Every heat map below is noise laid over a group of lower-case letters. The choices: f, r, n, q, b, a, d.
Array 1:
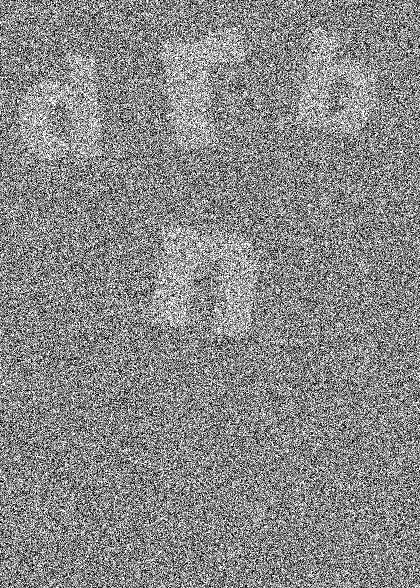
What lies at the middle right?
nothing
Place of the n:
centre
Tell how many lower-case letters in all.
4
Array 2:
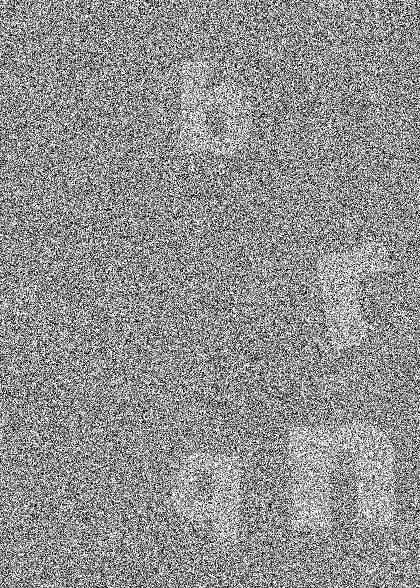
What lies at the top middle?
b
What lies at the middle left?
nothing
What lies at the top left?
nothing
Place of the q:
bottom middle
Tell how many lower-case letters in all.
4
